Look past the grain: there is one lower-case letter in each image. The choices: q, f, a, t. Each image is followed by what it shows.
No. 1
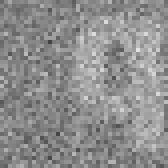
light q
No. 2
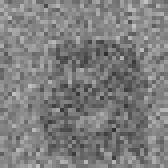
dark a
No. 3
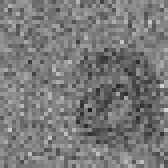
dark a
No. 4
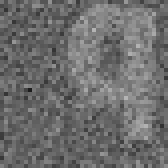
light q
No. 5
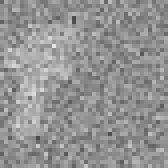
light f
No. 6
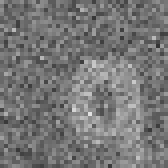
light q
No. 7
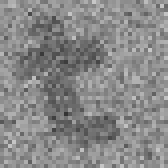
dark t
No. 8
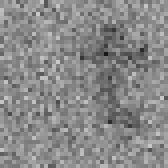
dark t
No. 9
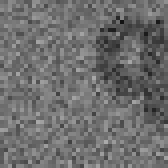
dark q
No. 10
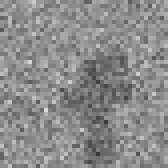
dark f
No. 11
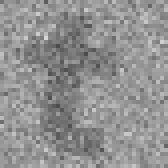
dark t
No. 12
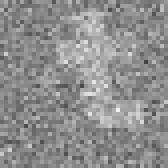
light t
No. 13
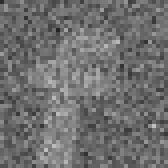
light f
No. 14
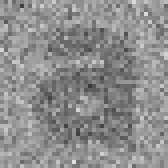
dark a
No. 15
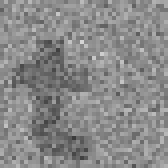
dark t
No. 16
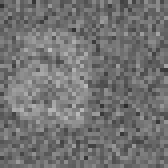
light a
